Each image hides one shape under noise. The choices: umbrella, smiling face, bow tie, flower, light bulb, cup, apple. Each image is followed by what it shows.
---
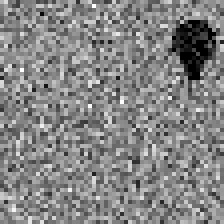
light bulb
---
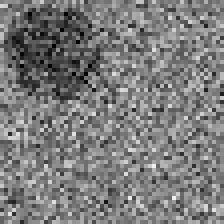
flower
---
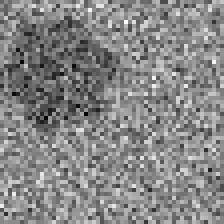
flower
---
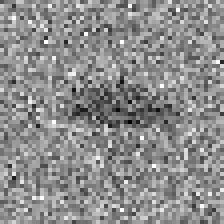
umbrella
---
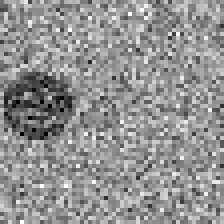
smiling face
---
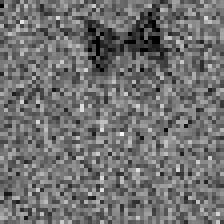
bow tie
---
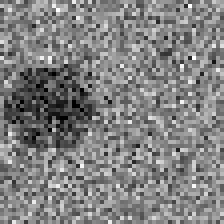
flower
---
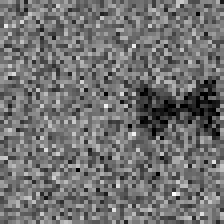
bow tie
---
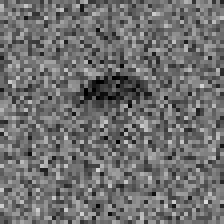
umbrella
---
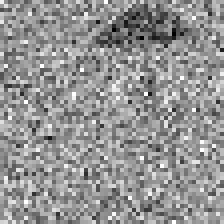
umbrella
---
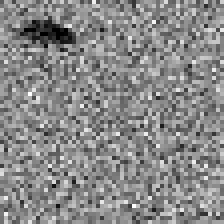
umbrella
